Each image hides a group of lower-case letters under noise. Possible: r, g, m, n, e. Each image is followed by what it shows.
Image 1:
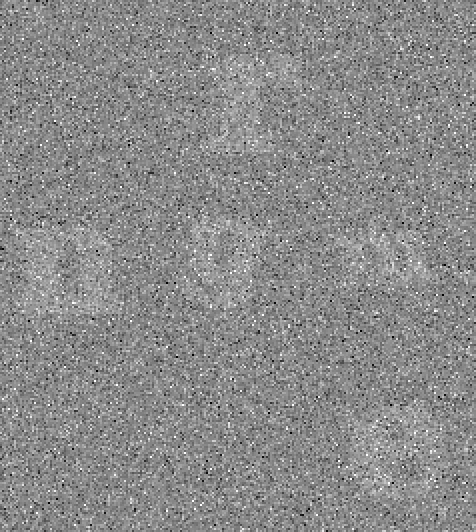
top middle: r; middle left: n; centre: g; middle right: m; bottom right: e
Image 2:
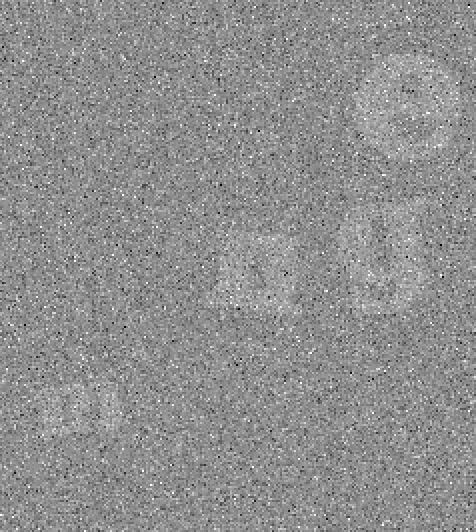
top right: e; centre: n; middle right: g; bottom left: m
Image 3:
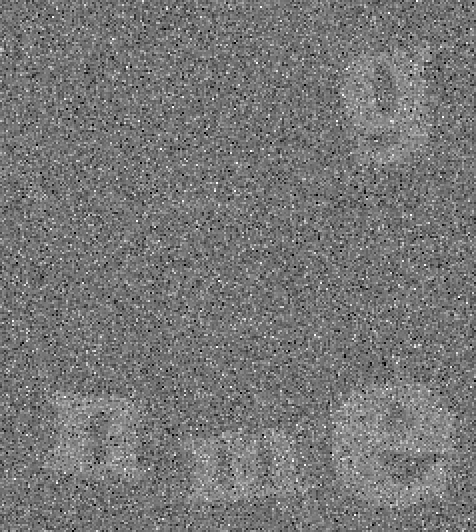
top right: g; bottom left: n; bottom middle: m; bottom right: e
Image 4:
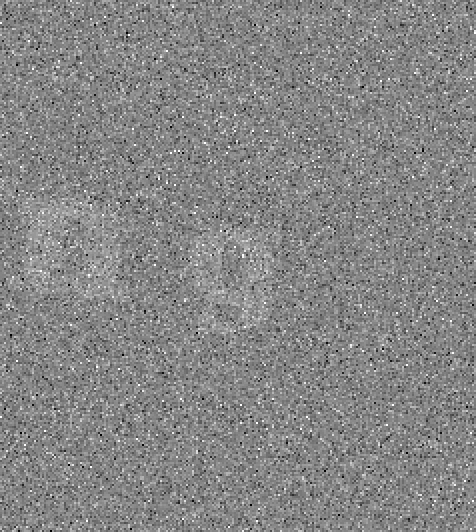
middle left: n; centre: g
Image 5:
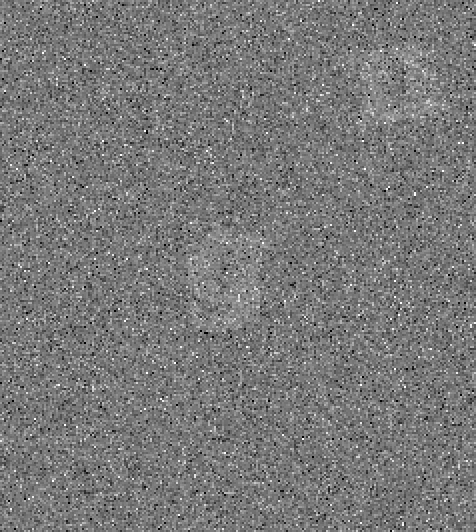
top right: n; centre: g
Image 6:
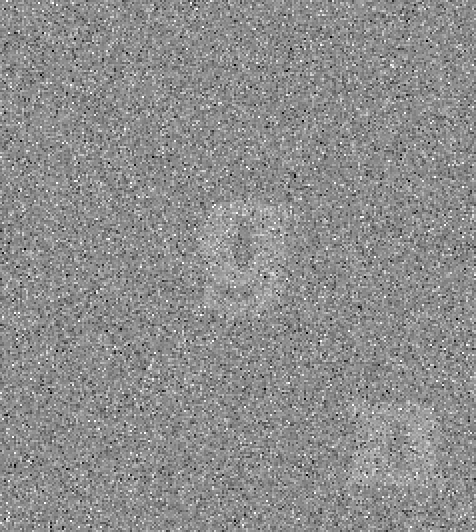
centre: g; bottom right: n
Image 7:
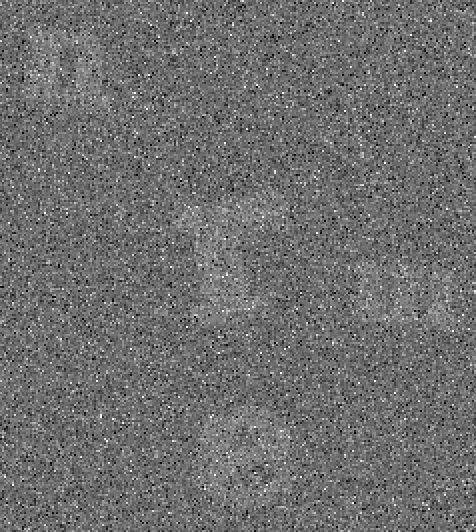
top left: n; centre: r; middle right: m; bottom middle: e
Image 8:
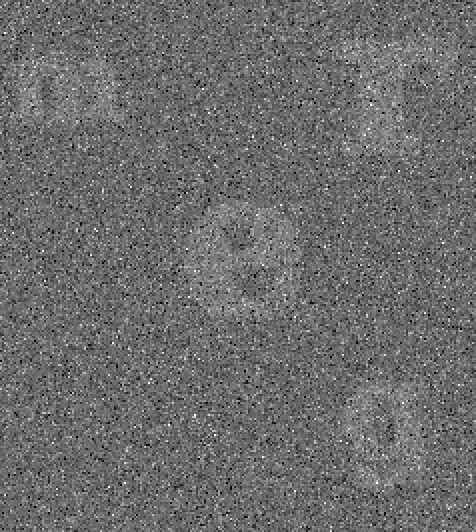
top left: m; top right: r; centre: e; bottom right: g
